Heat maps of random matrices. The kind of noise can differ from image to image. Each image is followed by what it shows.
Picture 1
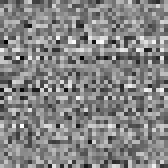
rows of uneven size
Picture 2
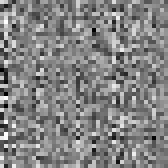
columns of uneven size
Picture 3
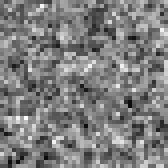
blotchy
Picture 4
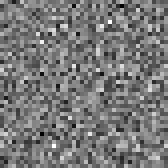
low rank plus noise
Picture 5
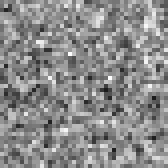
blotchy
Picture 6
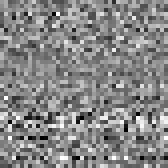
rows of uneven size
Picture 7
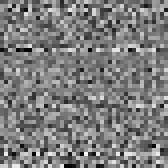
rows of uneven size
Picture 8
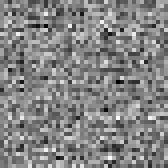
low rank plus noise
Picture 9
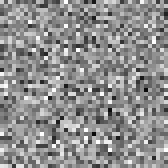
low rank plus noise
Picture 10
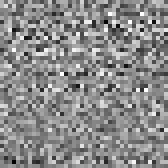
rows of uneven size
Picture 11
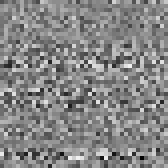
rows of uneven size
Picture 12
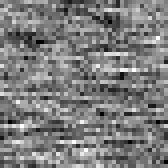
streaked along the rows
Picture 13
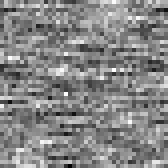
streaked along the rows
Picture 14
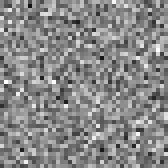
independent entries
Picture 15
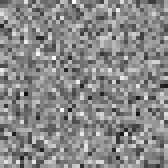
low rank plus noise
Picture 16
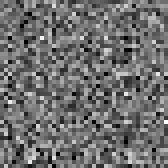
low rank plus noise
